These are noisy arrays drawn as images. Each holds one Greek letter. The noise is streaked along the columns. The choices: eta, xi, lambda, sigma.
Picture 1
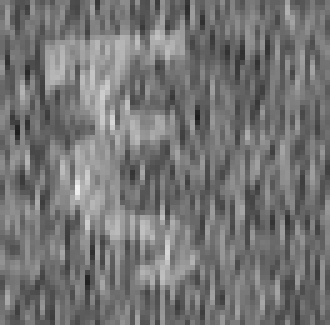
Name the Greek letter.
xi
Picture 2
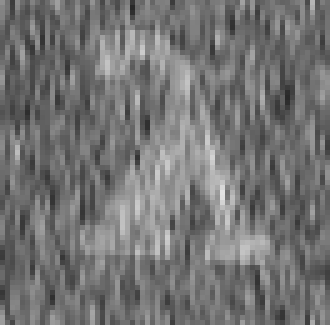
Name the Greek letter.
lambda
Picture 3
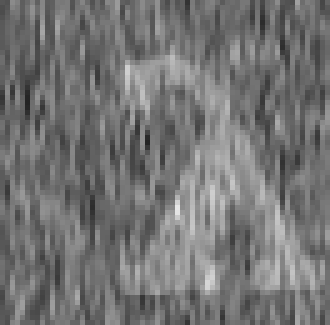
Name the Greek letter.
lambda
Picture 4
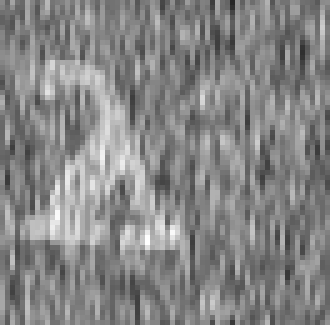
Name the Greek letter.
lambda
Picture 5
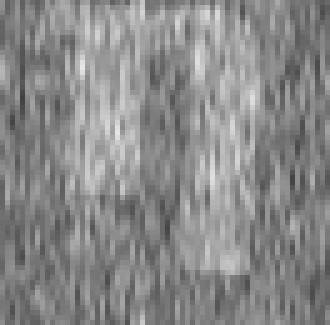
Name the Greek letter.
eta
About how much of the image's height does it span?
nearly all
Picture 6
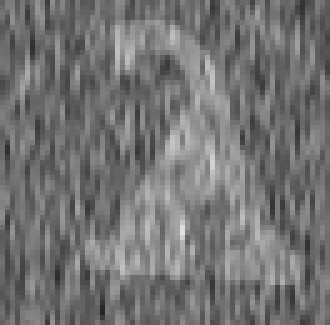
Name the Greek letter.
lambda
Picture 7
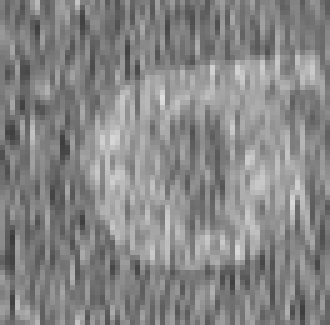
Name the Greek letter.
sigma
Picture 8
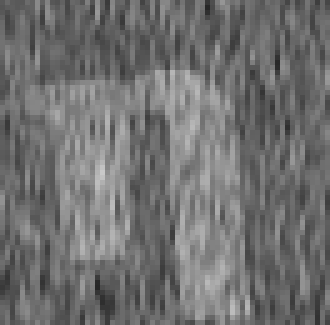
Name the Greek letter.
eta
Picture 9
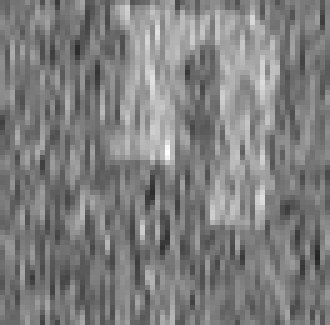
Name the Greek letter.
eta
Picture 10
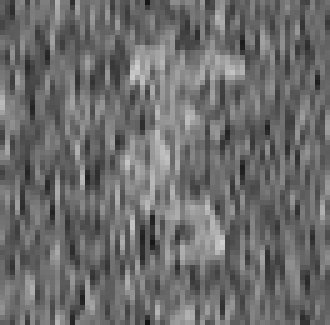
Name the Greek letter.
xi
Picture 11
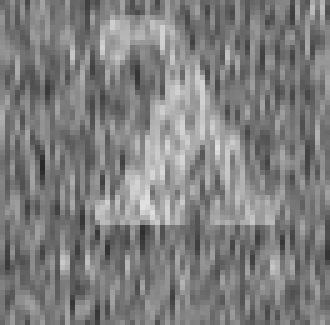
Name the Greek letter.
lambda
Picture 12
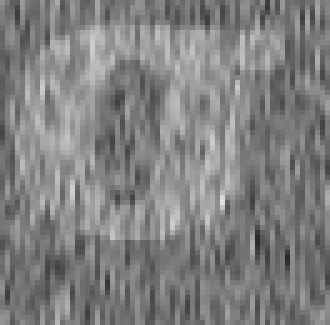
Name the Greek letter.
sigma
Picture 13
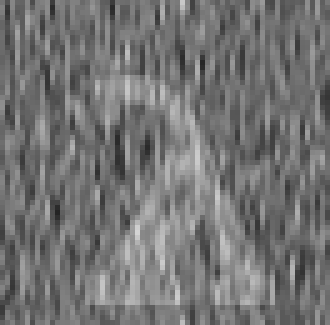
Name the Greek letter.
lambda
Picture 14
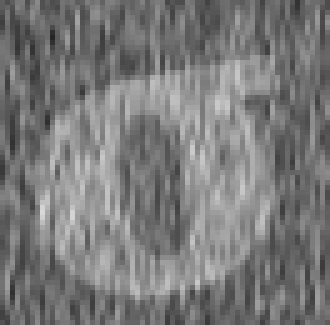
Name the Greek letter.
sigma
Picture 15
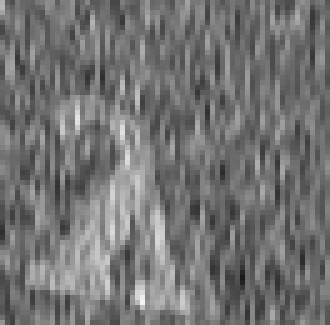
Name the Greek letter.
lambda
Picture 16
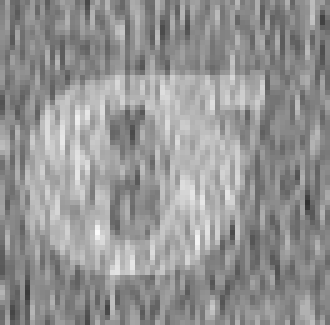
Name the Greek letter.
sigma
